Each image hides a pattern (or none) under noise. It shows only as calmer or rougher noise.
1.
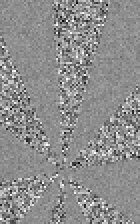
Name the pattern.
spokes from one point
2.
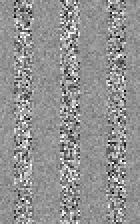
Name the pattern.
vertical stripes
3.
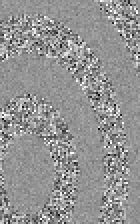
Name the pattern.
rings round one point
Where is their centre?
bottom left
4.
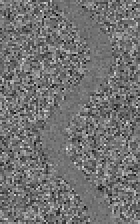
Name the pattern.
a wavy band
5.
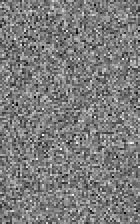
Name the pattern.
only noise
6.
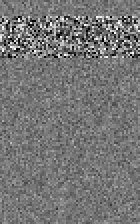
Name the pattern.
one horizontal stripe
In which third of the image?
top
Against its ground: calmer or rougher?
rougher
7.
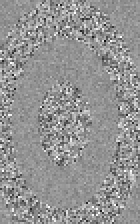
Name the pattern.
rings round one point
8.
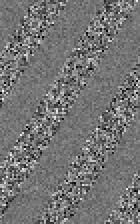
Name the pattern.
diagonal stripes
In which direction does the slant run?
bottom left to top right
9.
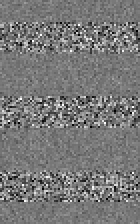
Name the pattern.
horizontal stripes
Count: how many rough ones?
3
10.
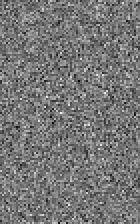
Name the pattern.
only noise
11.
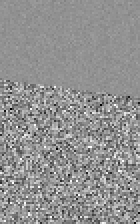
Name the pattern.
a sharp edge
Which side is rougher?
bottom
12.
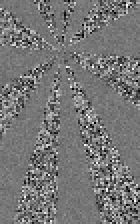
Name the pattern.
spokes from one point
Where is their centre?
top middle
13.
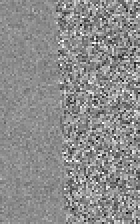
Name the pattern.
a sharp edge
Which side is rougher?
right
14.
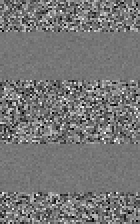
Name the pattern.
horizontal stripes
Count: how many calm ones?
2
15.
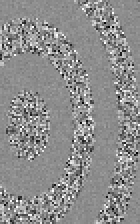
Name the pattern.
rings round one point
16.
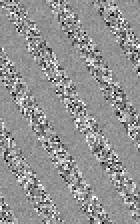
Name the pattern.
diagonal stripes
